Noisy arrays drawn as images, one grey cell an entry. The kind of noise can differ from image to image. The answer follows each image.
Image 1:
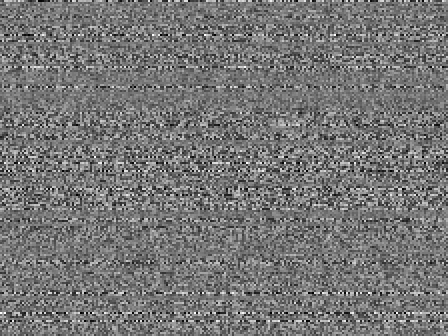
rows of uneven size
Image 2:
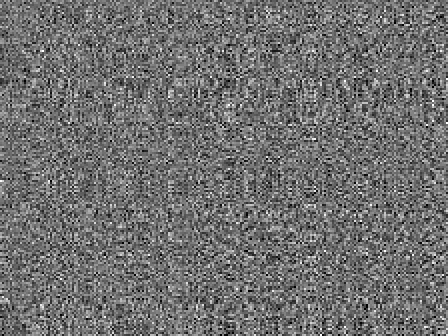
low rank plus noise
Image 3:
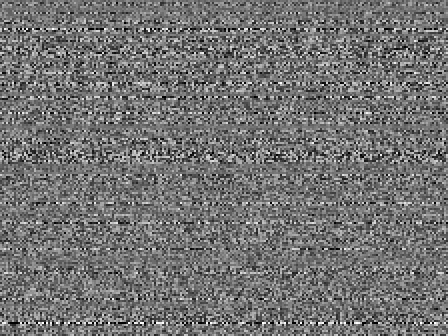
rows of uneven size
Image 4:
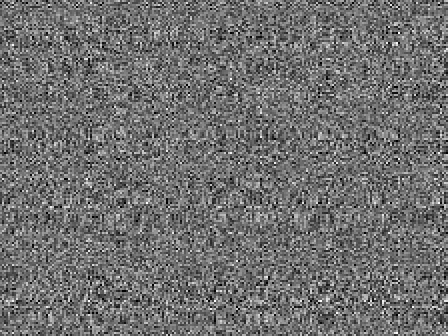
low rank plus noise
